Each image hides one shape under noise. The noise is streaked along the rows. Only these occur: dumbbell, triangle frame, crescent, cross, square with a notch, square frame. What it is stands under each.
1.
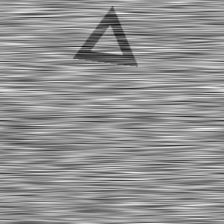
triangle frame
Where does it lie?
top middle
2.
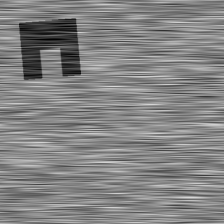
square with a notch
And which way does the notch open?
down
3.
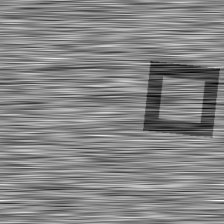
square frame
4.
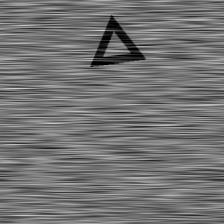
triangle frame
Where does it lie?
top middle
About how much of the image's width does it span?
a quarter
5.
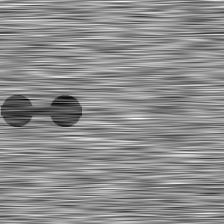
dumbbell
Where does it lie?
middle left
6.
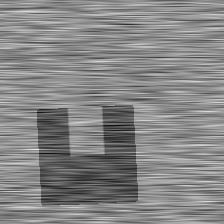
square with a notch
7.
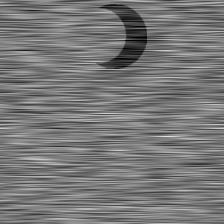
crescent
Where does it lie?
top middle
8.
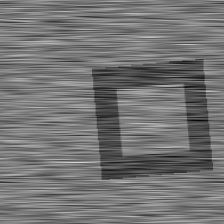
square frame
